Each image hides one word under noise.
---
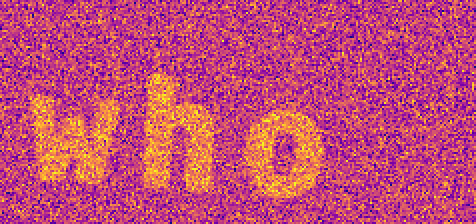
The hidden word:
who
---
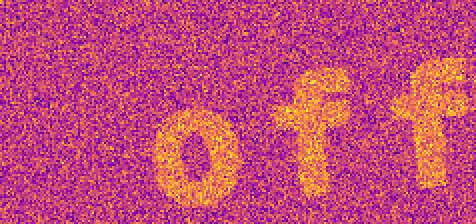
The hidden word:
off
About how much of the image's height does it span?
two thirds
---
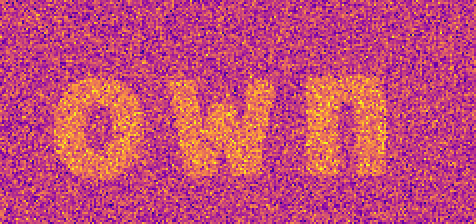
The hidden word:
own
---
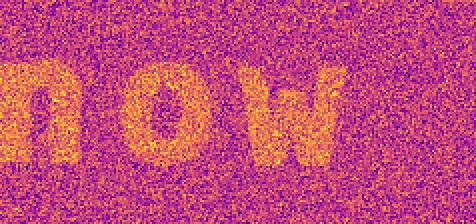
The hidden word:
now
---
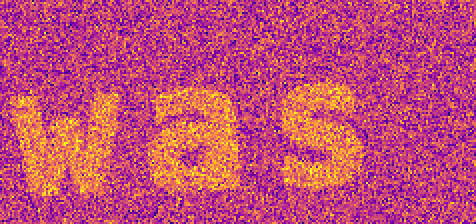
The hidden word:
was
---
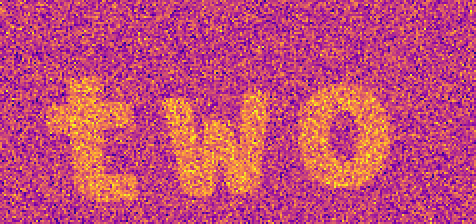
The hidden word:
two
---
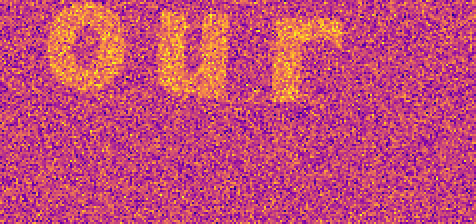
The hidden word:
our
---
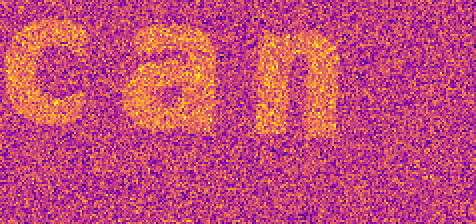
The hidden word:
can
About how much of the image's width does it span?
two thirds
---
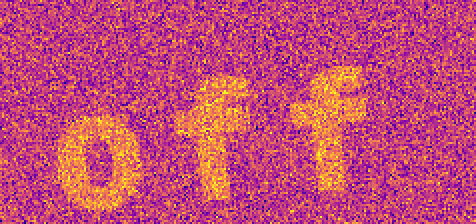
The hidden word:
off
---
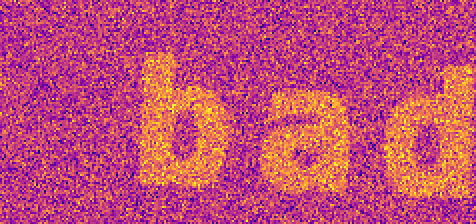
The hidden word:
bad
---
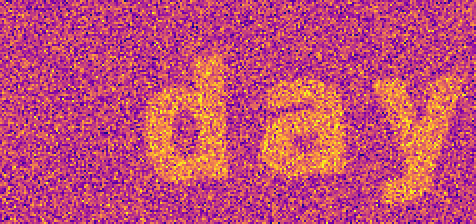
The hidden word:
day
